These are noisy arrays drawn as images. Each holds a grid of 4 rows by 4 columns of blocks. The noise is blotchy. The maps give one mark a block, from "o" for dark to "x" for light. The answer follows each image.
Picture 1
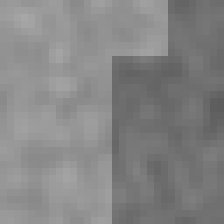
xxxo
xxoo
xxoo
xxoo
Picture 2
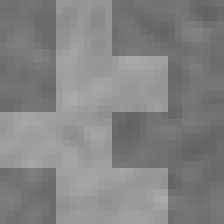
oxoo
oxxo
xxoo
oxxo
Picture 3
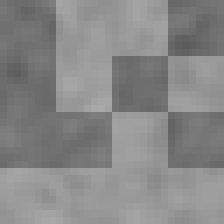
oxxo
oxox
ooxo
xxxx
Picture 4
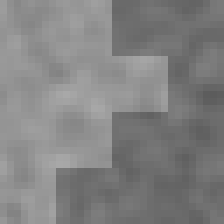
xxoo
xxxo
xxoo
xooo
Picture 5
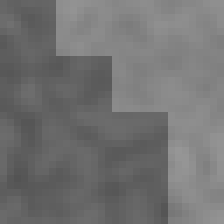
oxxx
ooxx
ooox
ooox
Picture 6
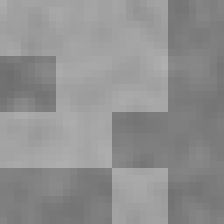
xxxo
oxxo
xxoo
ooxo
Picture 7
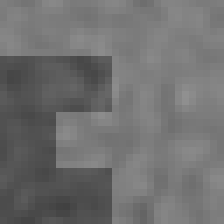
xxxx
ooxx
oxxx
ooxx
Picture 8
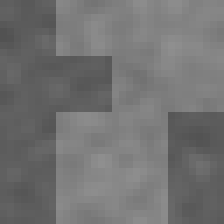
oxxx
ooxx
oxxo
oxxo
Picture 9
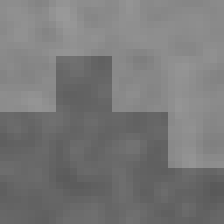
xxxx
xoxx
ooox
oooo
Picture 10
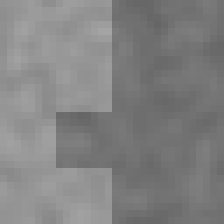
xxoo
xxoo
xooo
xxoo
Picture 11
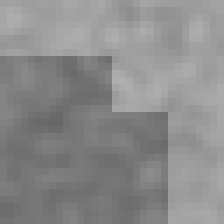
xxxx
ooxx
ooox
ooox
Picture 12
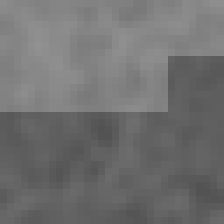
xxxx
xxxo
oooo
oooo
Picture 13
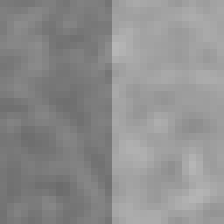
ooxx
ooxx
ooxx
ooxx
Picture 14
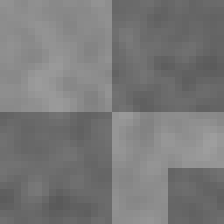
xxoo
xxoo
ooxx
ooxo
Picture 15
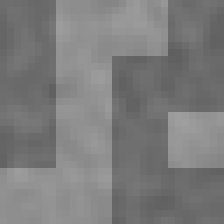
oxxo
oxoo
oxox
xxoo
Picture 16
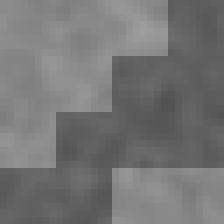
xxxo
xxoo
xooo
ooxx
